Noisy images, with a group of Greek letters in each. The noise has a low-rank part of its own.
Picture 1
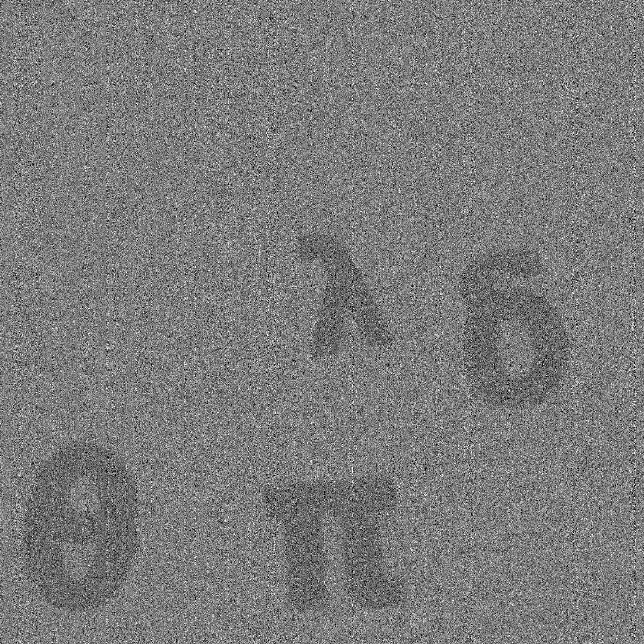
centre: lambda; middle right: delta; bottom left: theta; bottom middle: pi
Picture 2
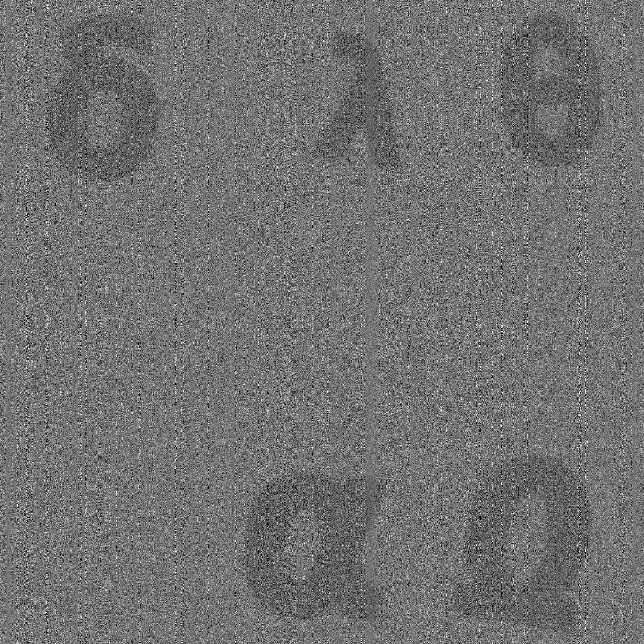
top left: delta; top middle: lambda; top right: theta; bottom middle: alpha; bottom right: omega
